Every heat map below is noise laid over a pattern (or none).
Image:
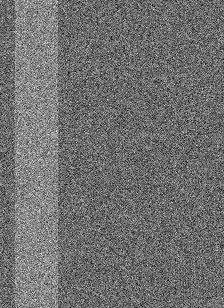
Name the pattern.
one band of columns
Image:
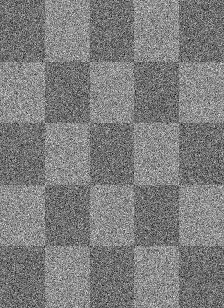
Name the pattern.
a checkerboard
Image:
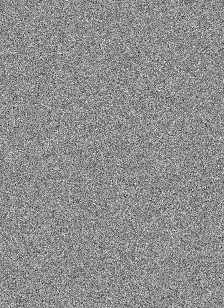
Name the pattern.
only noise
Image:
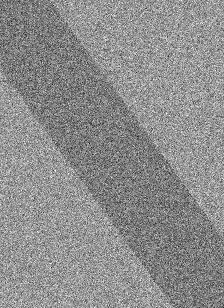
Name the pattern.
a diagonal band
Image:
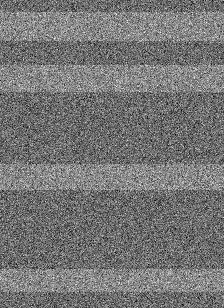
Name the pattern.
bands of rows
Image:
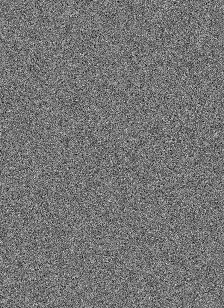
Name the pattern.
only noise
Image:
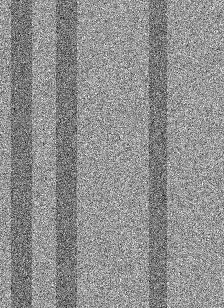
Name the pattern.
bands of columns
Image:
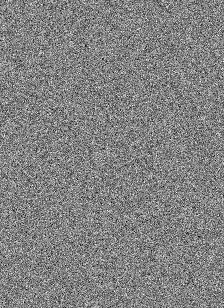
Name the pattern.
only noise
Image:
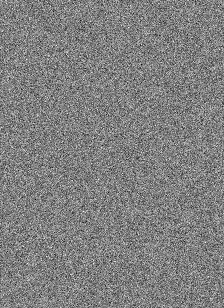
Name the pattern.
only noise
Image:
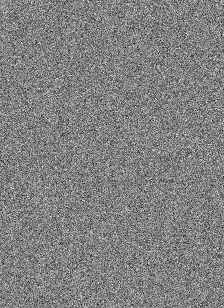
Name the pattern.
only noise
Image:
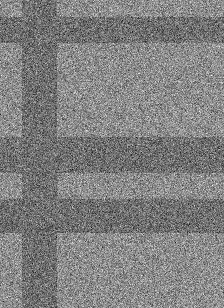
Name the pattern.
bands of rows crossing bands of columns
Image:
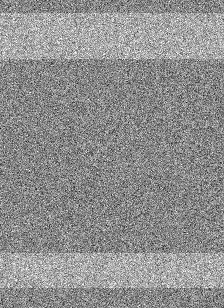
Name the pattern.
bands of rows
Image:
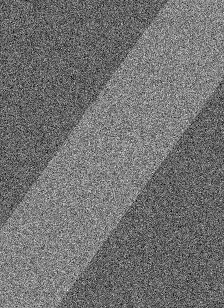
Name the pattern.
a diagonal band
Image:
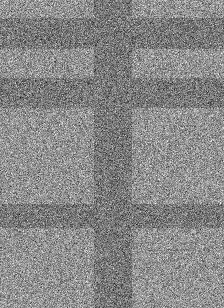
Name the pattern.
bands of rows crossing bands of columns
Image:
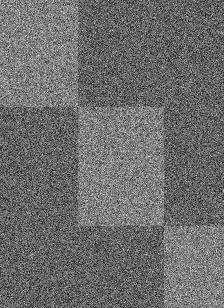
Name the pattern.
blocks along the diagonal
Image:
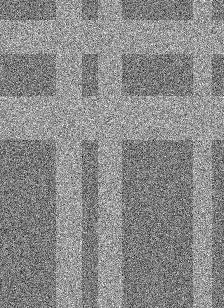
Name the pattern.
bands of rows crossing bands of columns
